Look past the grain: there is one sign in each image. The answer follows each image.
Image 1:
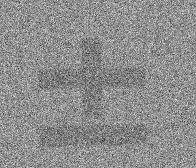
plus-minus sign
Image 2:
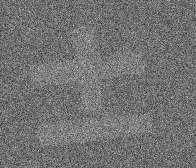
plus-minus sign
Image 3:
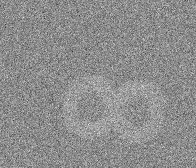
infinity sign
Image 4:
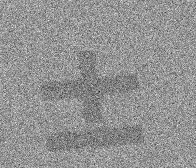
plus-minus sign
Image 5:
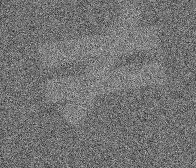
not-equal sign
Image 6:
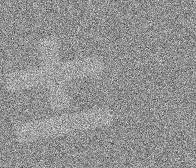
plus-minus sign
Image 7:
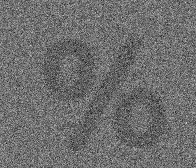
percent sign
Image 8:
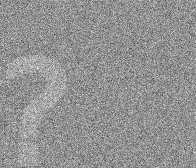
question mark
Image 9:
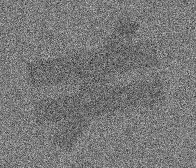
not-equal sign
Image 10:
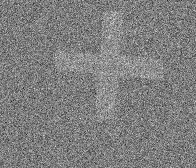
plus sign
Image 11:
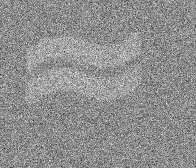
approximately sign
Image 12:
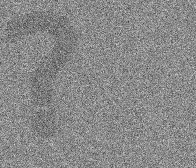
question mark
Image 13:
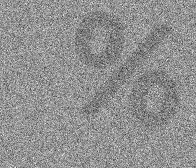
percent sign
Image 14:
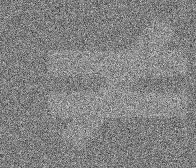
not-equal sign
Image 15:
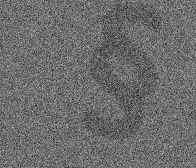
section sign
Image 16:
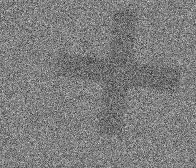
plus sign
